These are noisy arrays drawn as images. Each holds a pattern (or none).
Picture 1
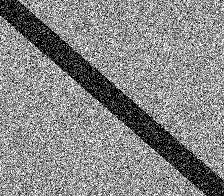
a diagonal band
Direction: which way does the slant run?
top left to bottom right
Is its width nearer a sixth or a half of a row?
a sixth
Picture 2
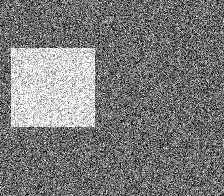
one block
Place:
middle left
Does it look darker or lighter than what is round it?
lighter
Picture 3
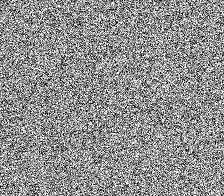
only noise
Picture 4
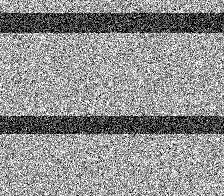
bands of rows
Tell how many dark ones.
2
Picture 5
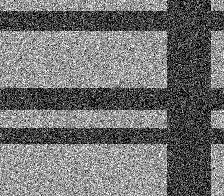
bands of rows crossing bands of columns
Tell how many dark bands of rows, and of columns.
3 and 1
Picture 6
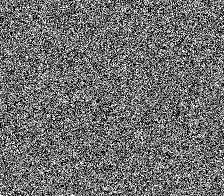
only noise
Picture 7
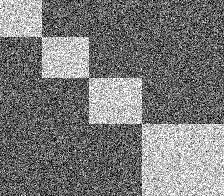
blocks along the diagonal
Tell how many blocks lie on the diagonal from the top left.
4
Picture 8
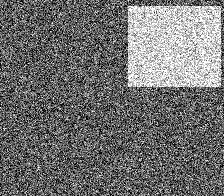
one block
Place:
top right
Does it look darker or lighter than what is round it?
lighter
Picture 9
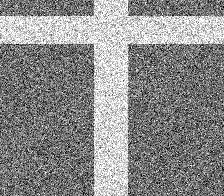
bands of rows crossing bands of columns
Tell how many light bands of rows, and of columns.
1 and 1
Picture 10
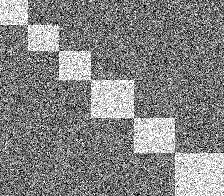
blocks along the diagonal
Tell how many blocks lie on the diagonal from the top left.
6
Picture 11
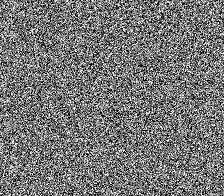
only noise
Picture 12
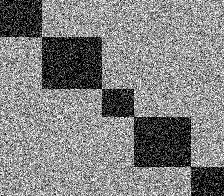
blocks along the diagonal
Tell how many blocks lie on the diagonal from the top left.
5
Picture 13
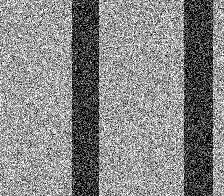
bands of columns
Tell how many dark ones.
2
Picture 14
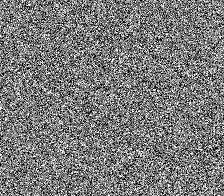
only noise
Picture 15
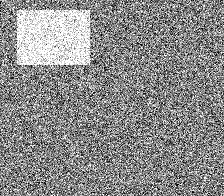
one block
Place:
top left
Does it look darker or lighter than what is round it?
lighter
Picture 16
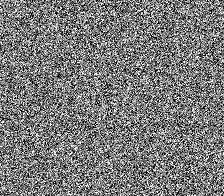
only noise
